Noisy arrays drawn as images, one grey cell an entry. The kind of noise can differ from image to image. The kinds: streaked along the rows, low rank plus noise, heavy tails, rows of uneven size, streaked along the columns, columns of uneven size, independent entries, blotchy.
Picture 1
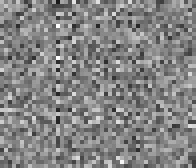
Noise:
low rank plus noise
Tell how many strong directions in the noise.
one
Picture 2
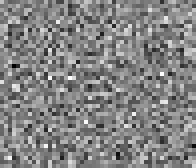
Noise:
low rank plus noise
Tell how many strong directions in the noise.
three or four
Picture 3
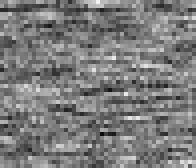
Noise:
streaked along the rows
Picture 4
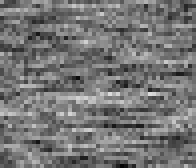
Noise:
streaked along the rows
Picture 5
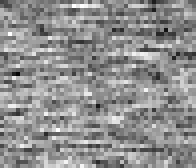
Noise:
streaked along the rows
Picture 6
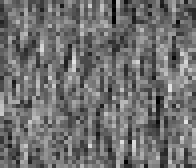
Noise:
streaked along the columns
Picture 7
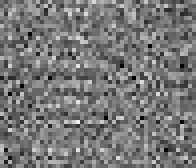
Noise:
low rank plus noise
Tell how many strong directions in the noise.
one
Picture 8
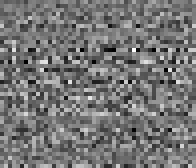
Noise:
rows of uneven size
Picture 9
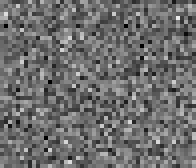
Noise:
independent entries
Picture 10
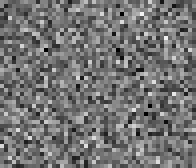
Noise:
independent entries
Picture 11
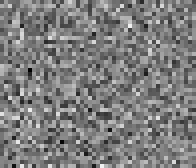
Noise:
low rank plus noise
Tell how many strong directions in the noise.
one
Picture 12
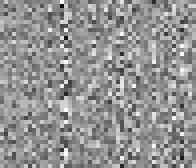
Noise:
columns of uneven size
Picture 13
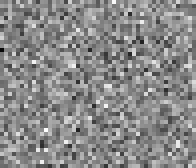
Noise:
independent entries
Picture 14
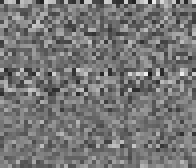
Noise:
rows of uneven size
